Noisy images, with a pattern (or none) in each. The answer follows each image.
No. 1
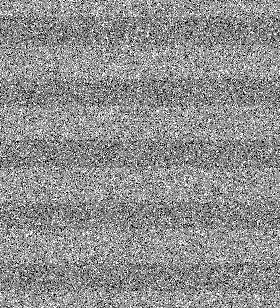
horizontal stripes
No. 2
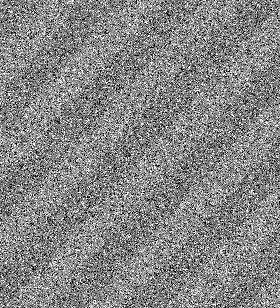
diagonal stripes
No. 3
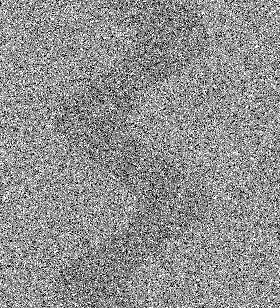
a wavy band
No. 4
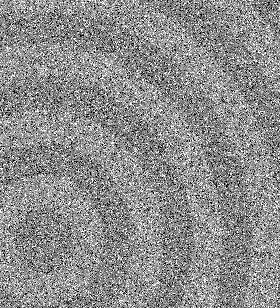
rings round one point
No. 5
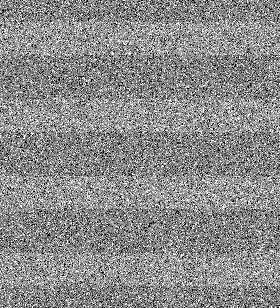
horizontal stripes
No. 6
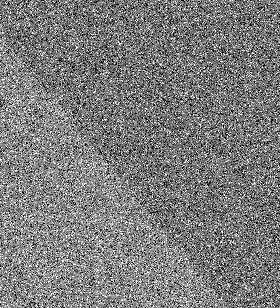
a sharp edge
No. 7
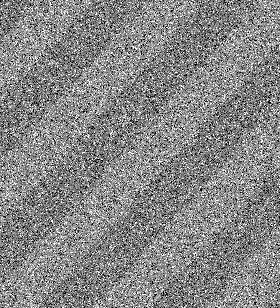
diagonal stripes
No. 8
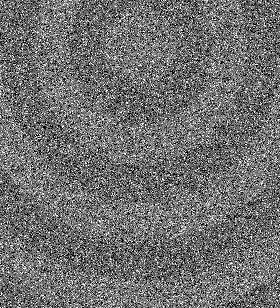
rings round one point
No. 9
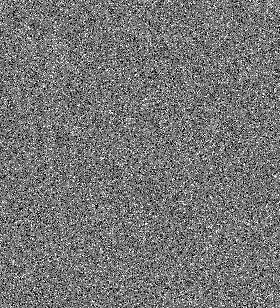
only noise
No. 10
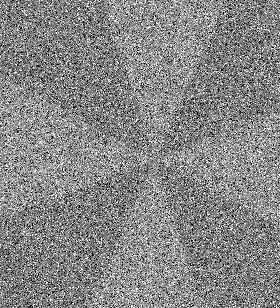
spokes from one point
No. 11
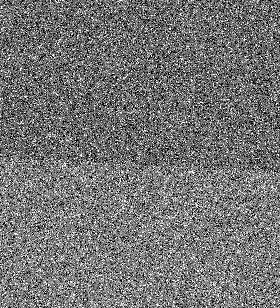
a sharp edge
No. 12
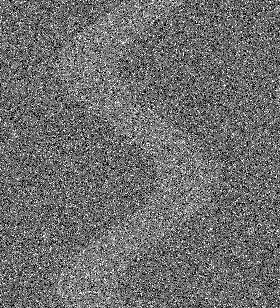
a wavy band
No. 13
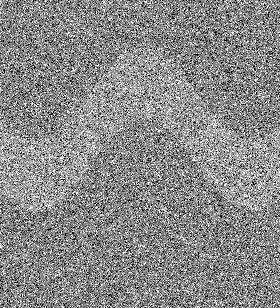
a wavy band
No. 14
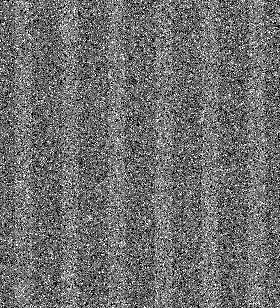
vertical stripes
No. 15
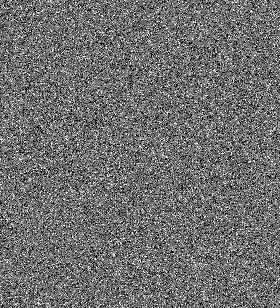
only noise
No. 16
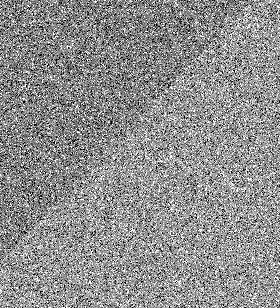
a sharp edge
